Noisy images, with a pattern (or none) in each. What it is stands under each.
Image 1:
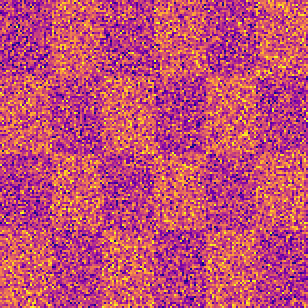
a checkerboard
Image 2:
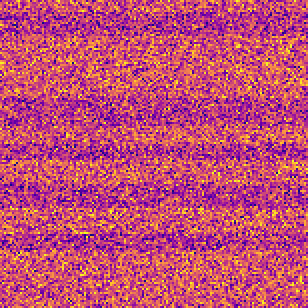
bands of rows
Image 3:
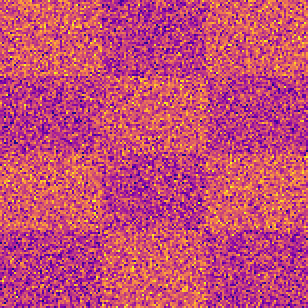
a checkerboard
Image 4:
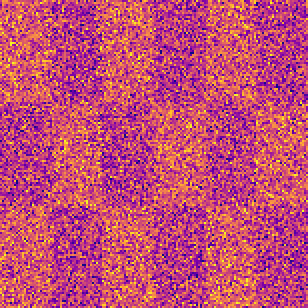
a checkerboard
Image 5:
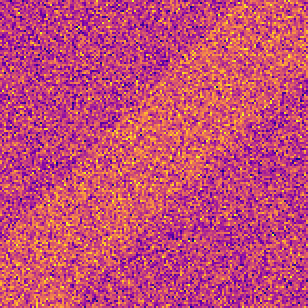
a diagonal band
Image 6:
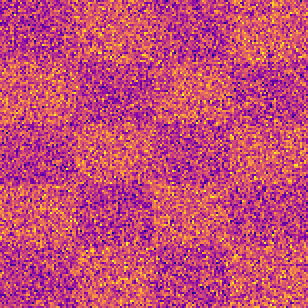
a checkerboard
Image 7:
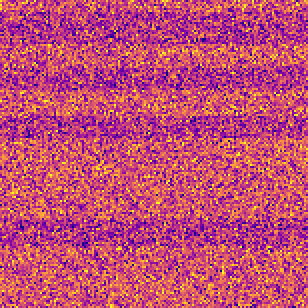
bands of rows
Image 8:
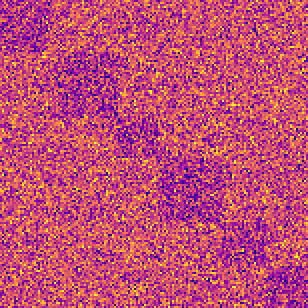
blocks along the diagonal
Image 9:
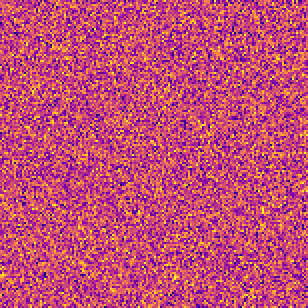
only noise
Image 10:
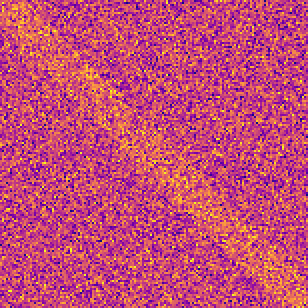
a diagonal band
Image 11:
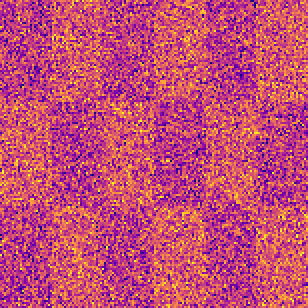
a checkerboard
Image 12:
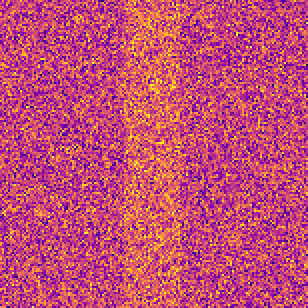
one band of columns
